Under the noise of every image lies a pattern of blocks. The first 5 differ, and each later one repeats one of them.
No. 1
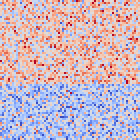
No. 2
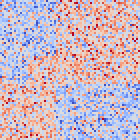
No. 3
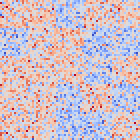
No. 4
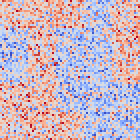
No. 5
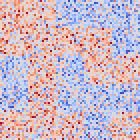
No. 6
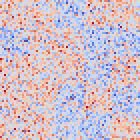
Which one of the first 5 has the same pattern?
3
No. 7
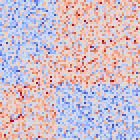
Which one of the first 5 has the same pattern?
2
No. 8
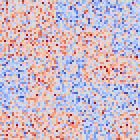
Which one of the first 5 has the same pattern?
5
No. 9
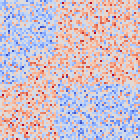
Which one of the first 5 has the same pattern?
2
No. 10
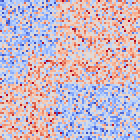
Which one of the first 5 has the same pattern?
2
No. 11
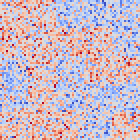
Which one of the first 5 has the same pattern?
5
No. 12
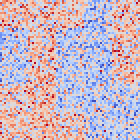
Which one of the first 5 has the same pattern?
4
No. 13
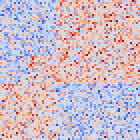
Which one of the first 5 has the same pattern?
2
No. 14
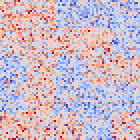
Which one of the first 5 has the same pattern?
5
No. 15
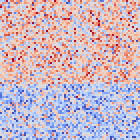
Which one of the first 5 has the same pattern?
1
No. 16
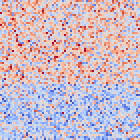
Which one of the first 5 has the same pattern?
1
